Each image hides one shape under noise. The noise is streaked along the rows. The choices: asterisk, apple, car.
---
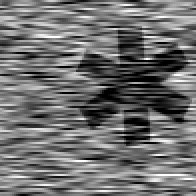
asterisk
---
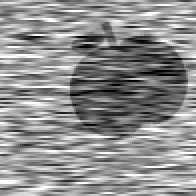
apple
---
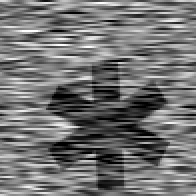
asterisk
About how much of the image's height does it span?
two thirds
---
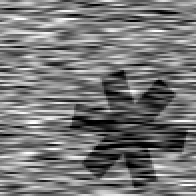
asterisk
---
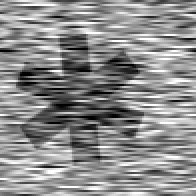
asterisk
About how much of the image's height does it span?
two thirds
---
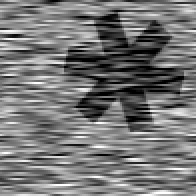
asterisk
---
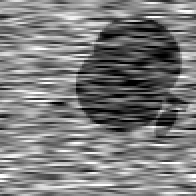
apple
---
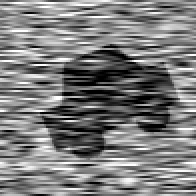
car
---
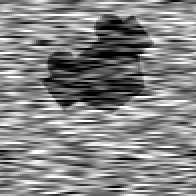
car
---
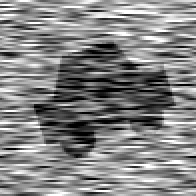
car
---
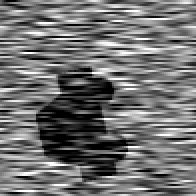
car
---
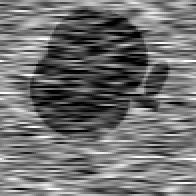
apple
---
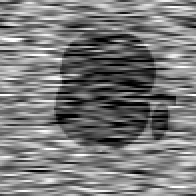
apple
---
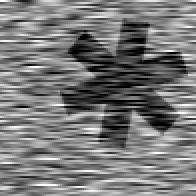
asterisk
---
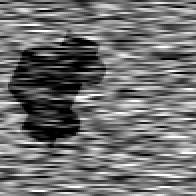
car
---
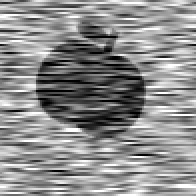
apple
